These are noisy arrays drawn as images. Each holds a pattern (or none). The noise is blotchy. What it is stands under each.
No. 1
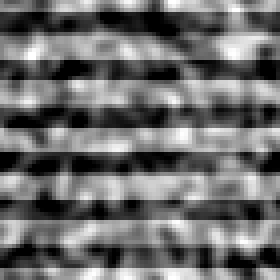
horizontal stripes
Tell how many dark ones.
6
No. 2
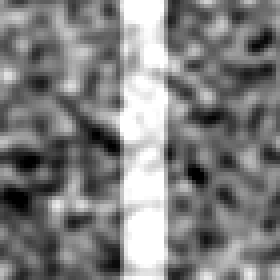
one vertical stripe
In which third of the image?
middle
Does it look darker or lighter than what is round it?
lighter
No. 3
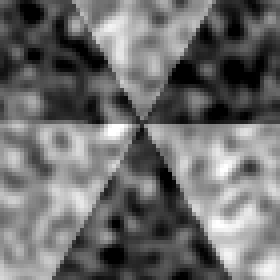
spokes from one point
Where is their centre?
centre
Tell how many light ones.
3
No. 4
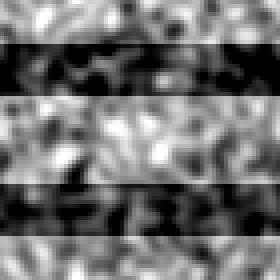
horizontal stripes
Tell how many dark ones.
2
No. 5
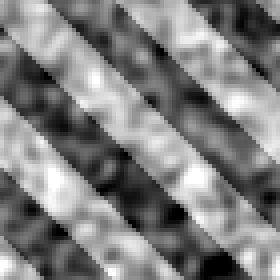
diagonal stripes
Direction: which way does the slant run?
top left to bottom right
